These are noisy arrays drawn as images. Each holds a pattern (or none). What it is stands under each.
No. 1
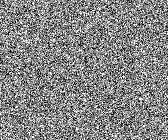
only noise
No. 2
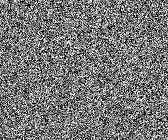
only noise
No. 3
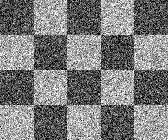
a checkerboard
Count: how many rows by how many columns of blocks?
4 by 5
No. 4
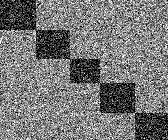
blocks along the diagonal
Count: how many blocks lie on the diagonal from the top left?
5
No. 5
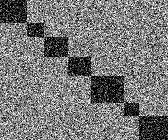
blocks along the diagonal
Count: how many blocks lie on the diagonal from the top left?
7
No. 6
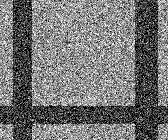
bands of rows crossing bands of columns
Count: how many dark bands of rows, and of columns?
1 and 2
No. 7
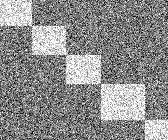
blocks along the diagonal
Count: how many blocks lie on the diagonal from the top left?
5
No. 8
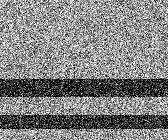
bands of rows
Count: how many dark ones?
2
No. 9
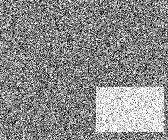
one block
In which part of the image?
bottom right
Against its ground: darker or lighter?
lighter
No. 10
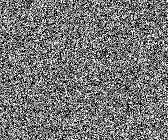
only noise
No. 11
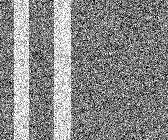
bands of columns
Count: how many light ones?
2
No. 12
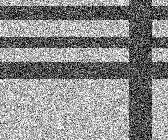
bands of rows crossing bands of columns
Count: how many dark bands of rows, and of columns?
3 and 1
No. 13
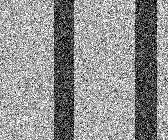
bands of columns
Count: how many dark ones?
2
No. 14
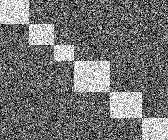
blocks along the diagonal
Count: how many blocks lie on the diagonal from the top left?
6
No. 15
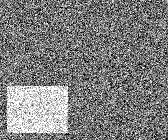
one block
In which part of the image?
bottom left
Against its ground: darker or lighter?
lighter
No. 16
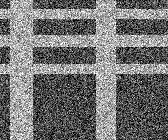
bands of rows crossing bands of columns
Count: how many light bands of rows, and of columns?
3 and 2
